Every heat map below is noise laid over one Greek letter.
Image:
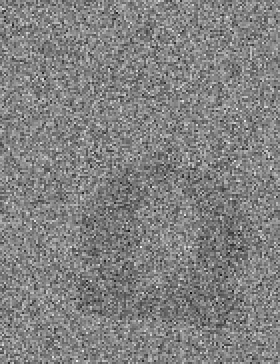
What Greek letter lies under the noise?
omega
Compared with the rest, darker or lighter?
darker
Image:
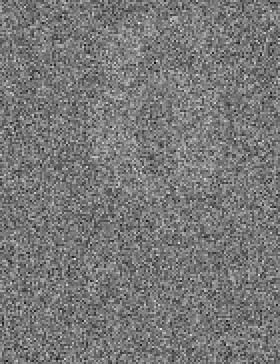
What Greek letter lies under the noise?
delta
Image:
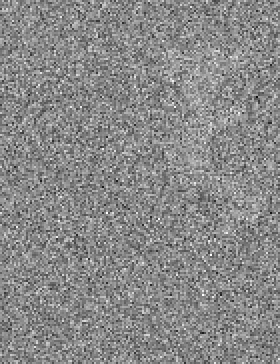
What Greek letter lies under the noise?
xi
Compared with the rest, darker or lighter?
lighter
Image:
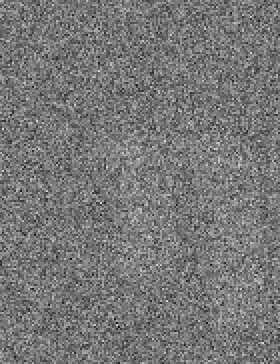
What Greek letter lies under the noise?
eta
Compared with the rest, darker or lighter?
lighter
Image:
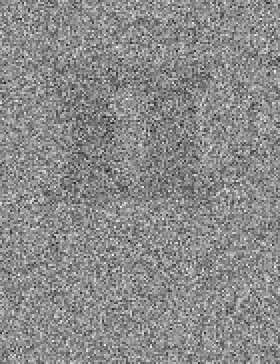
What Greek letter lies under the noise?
pi
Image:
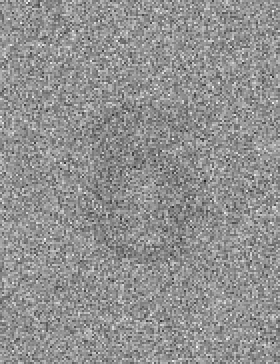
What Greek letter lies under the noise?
delta
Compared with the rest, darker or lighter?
darker
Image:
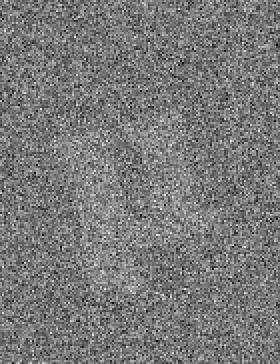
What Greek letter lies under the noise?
mu
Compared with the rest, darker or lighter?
lighter
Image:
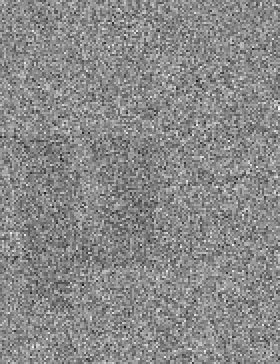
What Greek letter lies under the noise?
mu
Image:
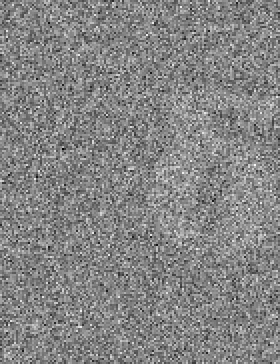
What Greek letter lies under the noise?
delta
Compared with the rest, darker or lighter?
lighter
